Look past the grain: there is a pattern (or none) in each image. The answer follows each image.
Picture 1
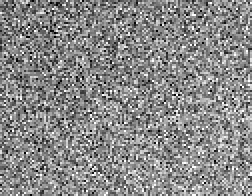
a smooth slope
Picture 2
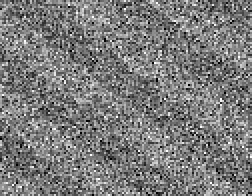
diagonal stripes
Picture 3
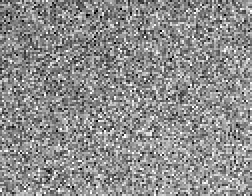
a smooth slope
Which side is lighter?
bottom right
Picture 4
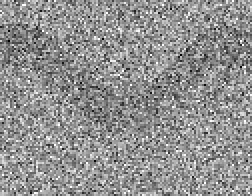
a wavy band
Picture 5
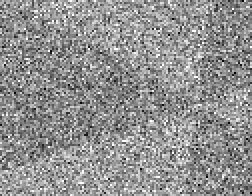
spokes from one point
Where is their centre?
middle right
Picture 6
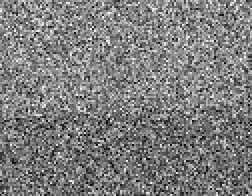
a sharp edge
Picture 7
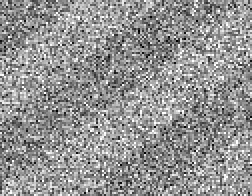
diagonal stripes
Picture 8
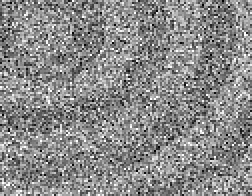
rings round one point
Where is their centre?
top left
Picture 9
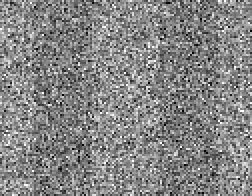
vertical stripes
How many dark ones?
2
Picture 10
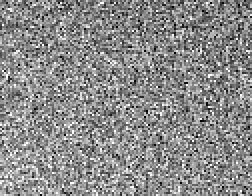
a smooth slope
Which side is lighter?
bottom left
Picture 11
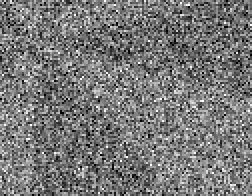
spokes from one point
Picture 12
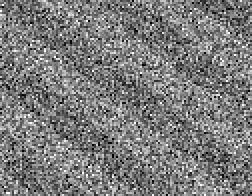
diagonal stripes
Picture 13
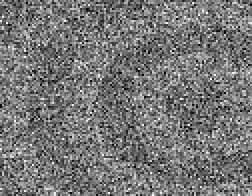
rings round one point
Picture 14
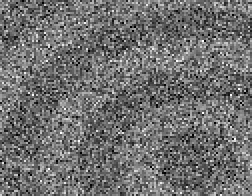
rings round one point
